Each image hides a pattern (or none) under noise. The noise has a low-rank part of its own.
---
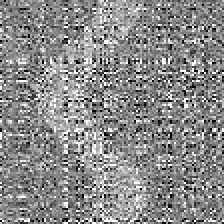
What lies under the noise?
a wavy band
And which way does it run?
top to bottom
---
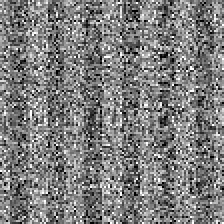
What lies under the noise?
vertical stripes
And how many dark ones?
6
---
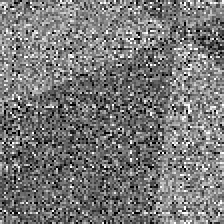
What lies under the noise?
spokes from one point
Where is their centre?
top right
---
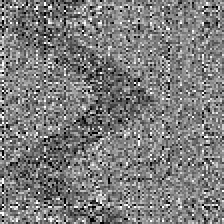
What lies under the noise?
a wavy band
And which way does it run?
top to bottom
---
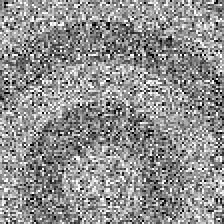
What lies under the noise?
rings round one point
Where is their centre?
bottom middle
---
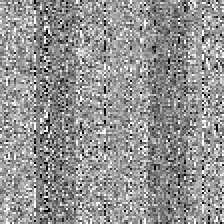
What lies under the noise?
vertical stripes
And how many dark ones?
2
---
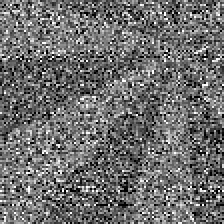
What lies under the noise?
spokes from one point
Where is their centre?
top right
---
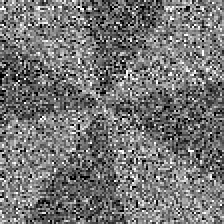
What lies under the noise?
spokes from one point
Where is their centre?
centre
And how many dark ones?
4
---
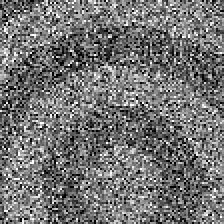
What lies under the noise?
rings round one point
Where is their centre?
bottom middle
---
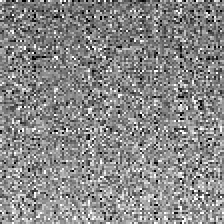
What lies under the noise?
a smooth slope
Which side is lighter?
bottom
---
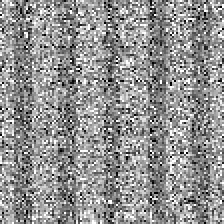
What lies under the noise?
vertical stripes
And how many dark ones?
5
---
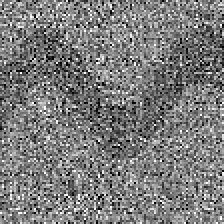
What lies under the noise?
a wavy band
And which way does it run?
left to right
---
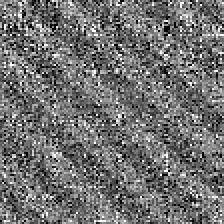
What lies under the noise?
diagonal stripes
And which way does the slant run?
top left to bottom right
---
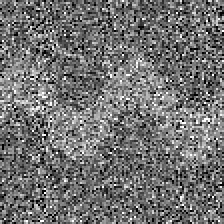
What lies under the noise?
a wavy band
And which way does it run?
left to right
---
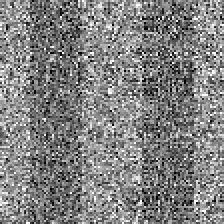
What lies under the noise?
vertical stripes
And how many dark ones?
2
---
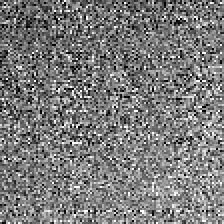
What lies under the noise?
a smooth slope
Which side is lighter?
bottom right
